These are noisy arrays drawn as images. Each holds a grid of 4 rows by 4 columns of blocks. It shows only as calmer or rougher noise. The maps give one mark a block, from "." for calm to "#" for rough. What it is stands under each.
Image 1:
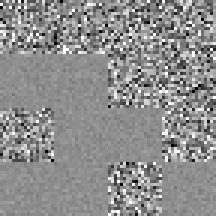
# # # #
. . # #
# . . #
. . # .
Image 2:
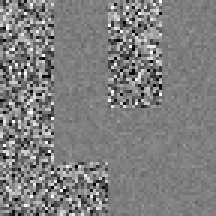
# . # .
# . # .
# . . .
# # . .
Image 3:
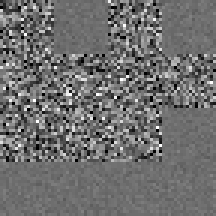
# . # .
# # # #
# # # .
. . . .
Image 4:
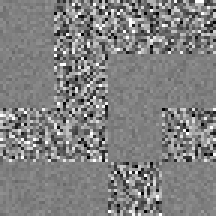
. # # #
. # . .
# # . #
. . # .
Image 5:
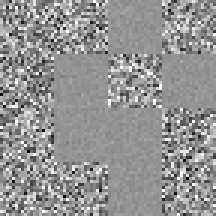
# # . #
# . # .
# . . #
# # . #
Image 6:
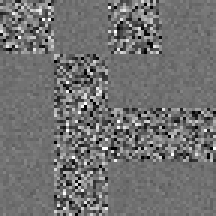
# . # .
. # . .
. # # #
. # . .
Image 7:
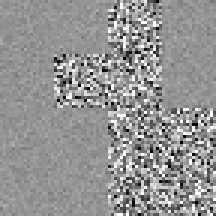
. . # .
. # # .
. . # #
. . # #
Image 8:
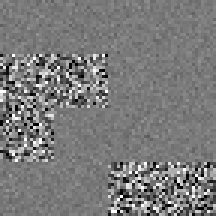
. . . .
# # . .
# . . .
. . # #
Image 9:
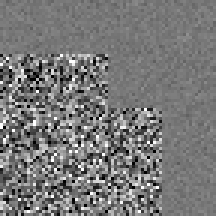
. . . .
# # . .
# # # .
# # # .
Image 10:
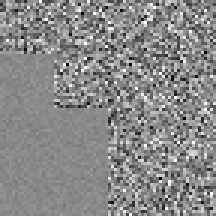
# # # #
. # # #
. . # #
. . # #
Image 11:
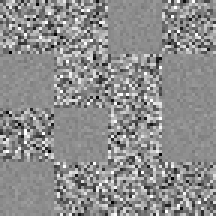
# # . #
. # # .
# . # .
. # # #
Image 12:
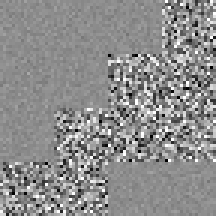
. . . #
. . # #
. # # #
# # . .
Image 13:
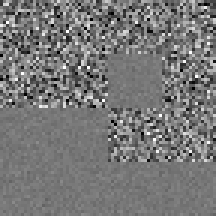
# # # #
# # . #
. . # #
. . . .
